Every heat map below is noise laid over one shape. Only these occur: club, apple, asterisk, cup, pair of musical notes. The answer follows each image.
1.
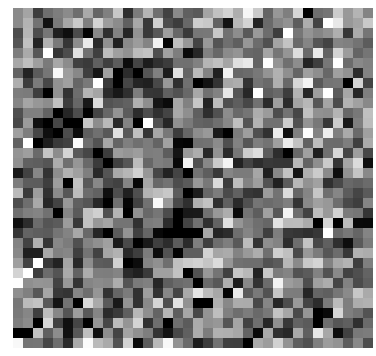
pair of musical notes
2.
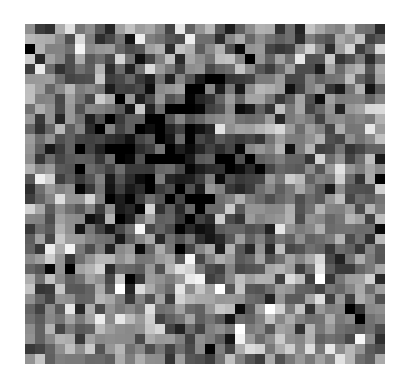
asterisk
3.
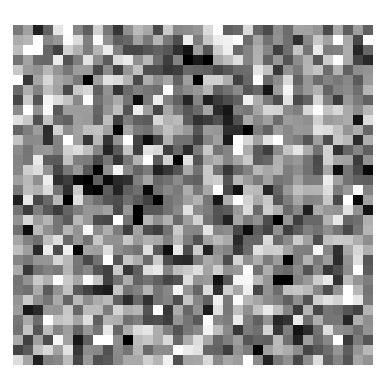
pair of musical notes
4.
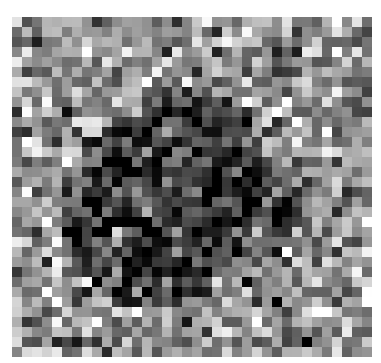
apple
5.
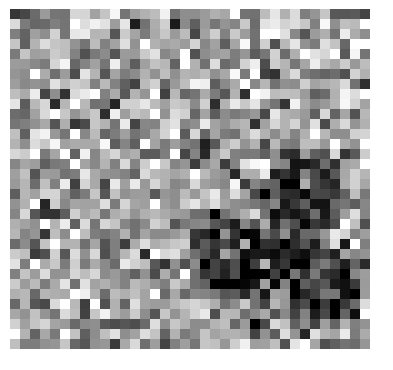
club
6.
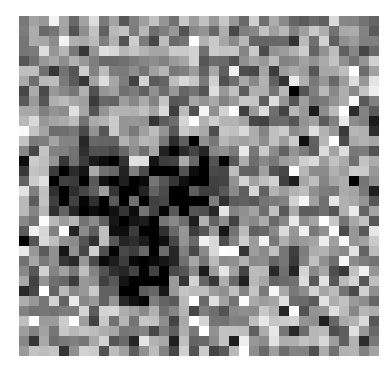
club
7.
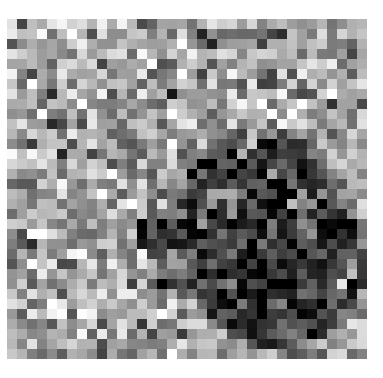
apple
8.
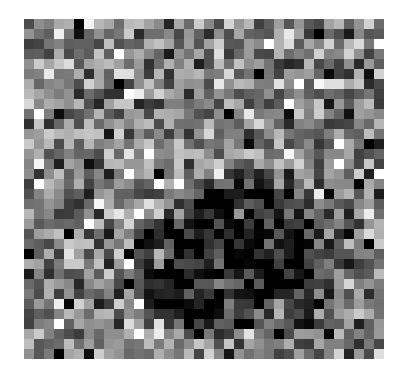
apple
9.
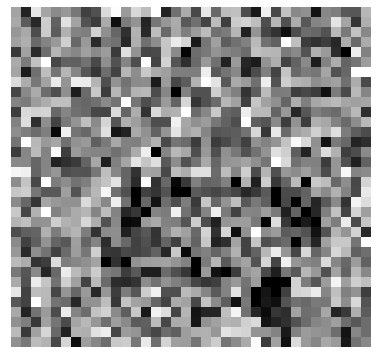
pair of musical notes
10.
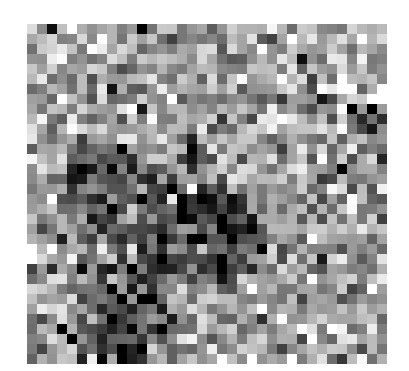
club
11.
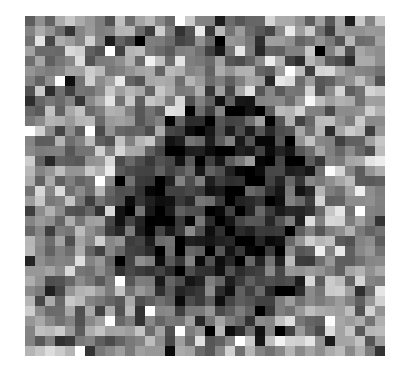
apple
